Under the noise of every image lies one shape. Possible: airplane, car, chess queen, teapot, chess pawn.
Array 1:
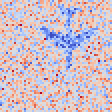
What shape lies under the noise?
airplane
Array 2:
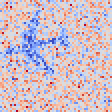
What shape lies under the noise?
airplane
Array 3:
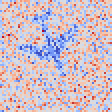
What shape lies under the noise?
airplane
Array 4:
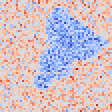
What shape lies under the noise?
chess pawn
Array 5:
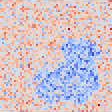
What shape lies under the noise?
car
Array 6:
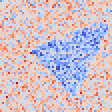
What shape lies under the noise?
chess pawn
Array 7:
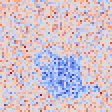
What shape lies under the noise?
teapot
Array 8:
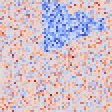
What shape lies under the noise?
chess pawn
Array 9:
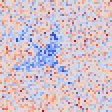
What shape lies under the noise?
airplane
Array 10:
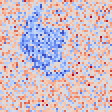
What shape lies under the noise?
teapot
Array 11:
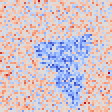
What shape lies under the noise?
chess pawn
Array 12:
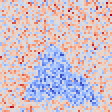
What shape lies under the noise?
chess pawn
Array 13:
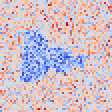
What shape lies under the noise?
chess pawn
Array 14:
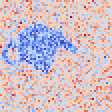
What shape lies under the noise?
teapot
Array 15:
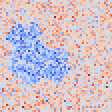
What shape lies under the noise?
car
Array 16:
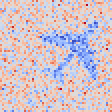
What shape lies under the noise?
airplane
